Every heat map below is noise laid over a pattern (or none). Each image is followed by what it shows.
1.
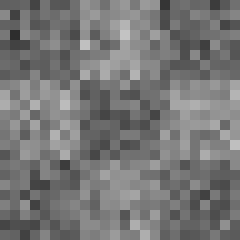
a checkerboard
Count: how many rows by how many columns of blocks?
3 by 3
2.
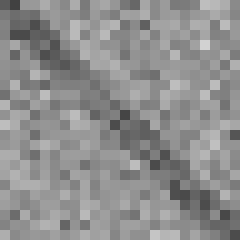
a diagonal band
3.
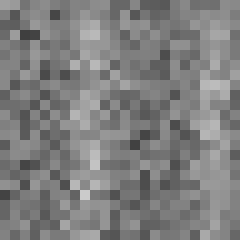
bands of columns
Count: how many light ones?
2
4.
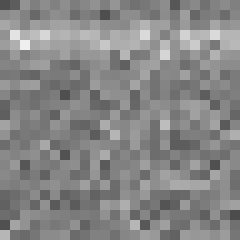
one band of rows
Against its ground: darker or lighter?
lighter
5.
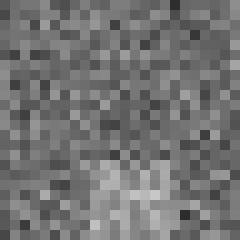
one block
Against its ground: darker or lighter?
lighter
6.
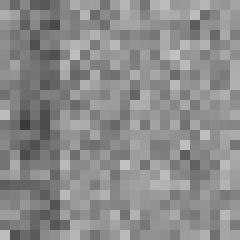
one band of columns
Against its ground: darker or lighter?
darker
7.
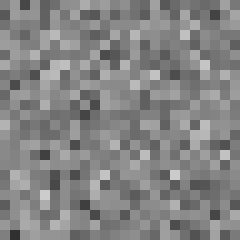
only noise
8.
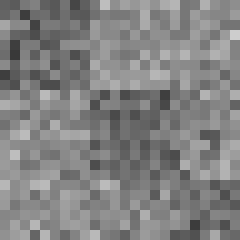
blocks along the diagonal
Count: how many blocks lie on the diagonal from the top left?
3
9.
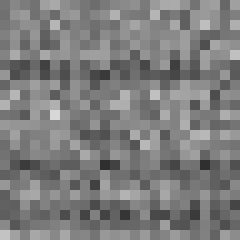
bands of rows
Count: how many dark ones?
3
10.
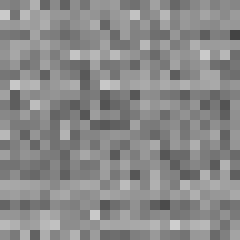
bands of rows
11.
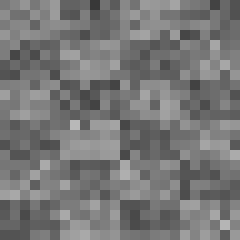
a checkerboard
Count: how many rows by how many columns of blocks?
6 by 4
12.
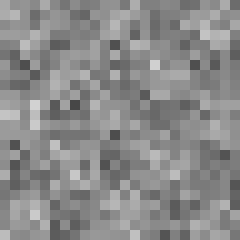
a checkerboard
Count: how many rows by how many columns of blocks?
5 by 5
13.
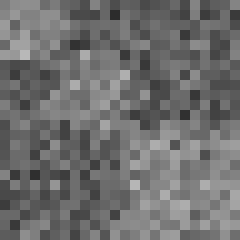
blocks along the diagonal
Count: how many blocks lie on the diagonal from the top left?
3
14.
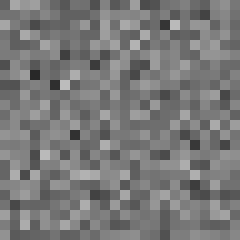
only noise
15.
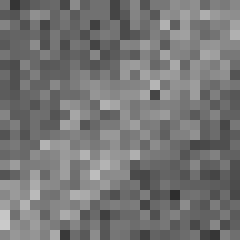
a diagonal band
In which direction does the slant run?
bottom left to top right
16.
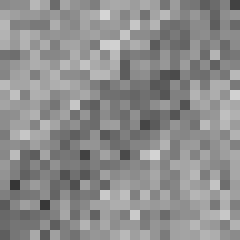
a diagonal band
